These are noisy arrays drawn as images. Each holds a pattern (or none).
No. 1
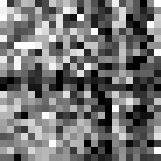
bands of rows crossing bands of columns
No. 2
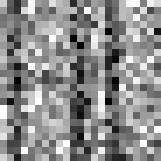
bands of columns
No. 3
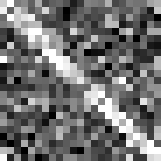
a diagonal band
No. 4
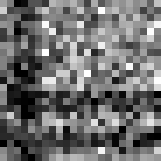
bands of rows crossing bands of columns
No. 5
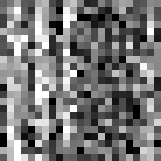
bands of columns
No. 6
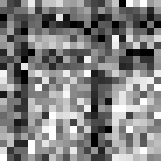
bands of rows crossing bands of columns
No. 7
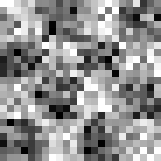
a checkerboard
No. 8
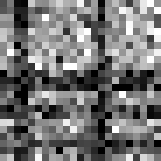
bands of rows crossing bands of columns
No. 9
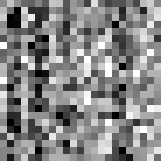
bands of columns
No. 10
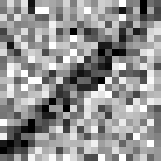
a diagonal band
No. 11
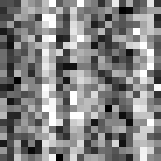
bands of columns
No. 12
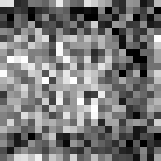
bands of rows crossing bands of columns
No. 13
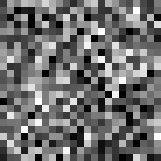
only noise
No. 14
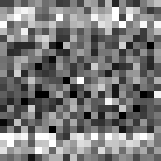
bands of rows
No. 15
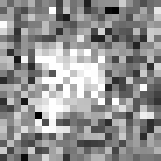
one block
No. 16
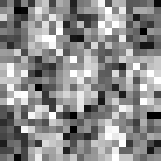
a checkerboard
